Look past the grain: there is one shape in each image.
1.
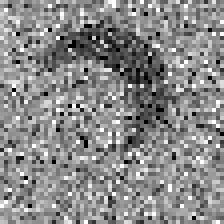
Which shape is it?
crescent
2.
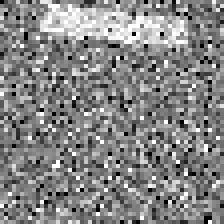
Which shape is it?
bar
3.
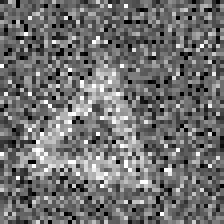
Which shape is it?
triangle frame
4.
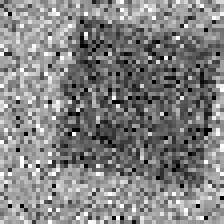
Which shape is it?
square
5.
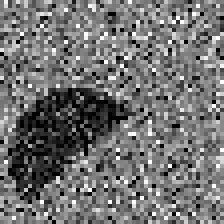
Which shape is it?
half disc
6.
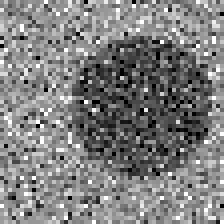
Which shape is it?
disc
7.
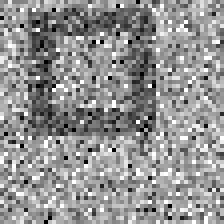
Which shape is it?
square frame
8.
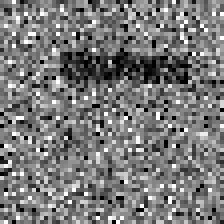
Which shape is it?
bar
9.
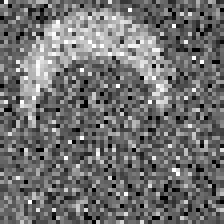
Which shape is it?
crescent
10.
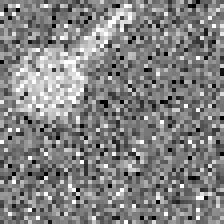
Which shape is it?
lollipop
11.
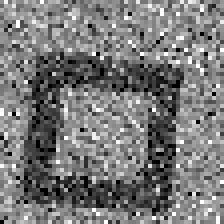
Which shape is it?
square frame
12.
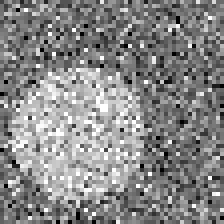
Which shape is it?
disc
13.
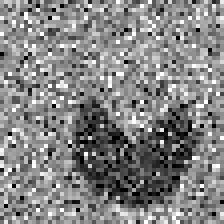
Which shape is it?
disc with a wedge cut out
